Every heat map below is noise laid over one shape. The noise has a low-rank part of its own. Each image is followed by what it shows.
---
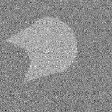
cat's head
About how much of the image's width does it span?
two thirds
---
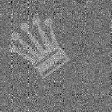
chess queen
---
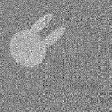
rabbit's head
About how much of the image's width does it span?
half
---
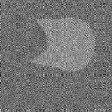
cat's head
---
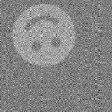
smiling face
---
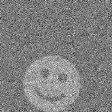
smiling face
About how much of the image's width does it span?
half
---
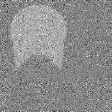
cat's head
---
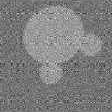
bear's head
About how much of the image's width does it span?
two thirds
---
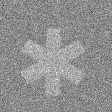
asterisk
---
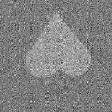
heart
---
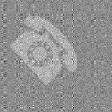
telephone
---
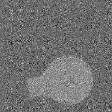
light bulb
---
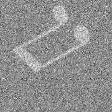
pair of musical notes
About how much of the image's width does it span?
two thirds
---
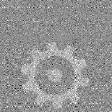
gear
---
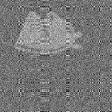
chess knight
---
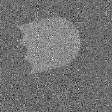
ghost
